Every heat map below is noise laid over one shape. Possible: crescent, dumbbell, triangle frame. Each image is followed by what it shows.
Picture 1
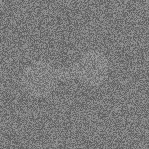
dumbbell
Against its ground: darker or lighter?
lighter
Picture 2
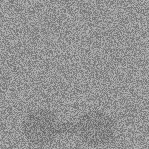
dumbbell
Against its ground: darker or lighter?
darker
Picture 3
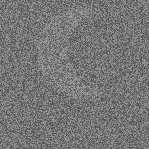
crescent
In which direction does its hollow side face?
right
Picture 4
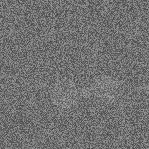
dumbbell
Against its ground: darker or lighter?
lighter
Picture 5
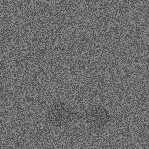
dumbbell
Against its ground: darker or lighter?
darker
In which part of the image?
bottom middle
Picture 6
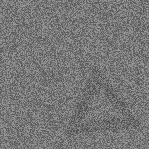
triangle frame
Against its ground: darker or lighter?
darker
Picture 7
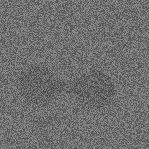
dumbbell
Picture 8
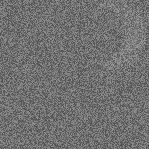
crescent
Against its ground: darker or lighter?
lighter
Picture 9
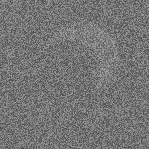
crescent
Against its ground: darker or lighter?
lighter
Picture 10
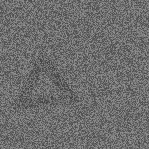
triangle frame
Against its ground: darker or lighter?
darker
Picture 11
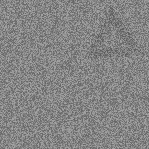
triangle frame
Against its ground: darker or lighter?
darker
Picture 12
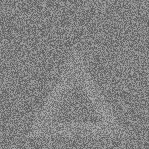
triangle frame
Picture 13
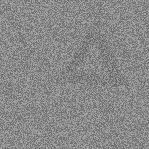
triangle frame
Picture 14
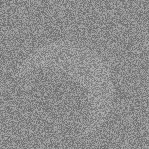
crescent
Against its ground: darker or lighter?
lighter
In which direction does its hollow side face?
down and left
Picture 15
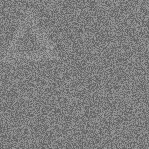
triangle frame
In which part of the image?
top left
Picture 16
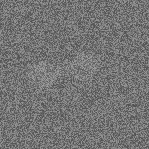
dumbbell
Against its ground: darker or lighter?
lighter
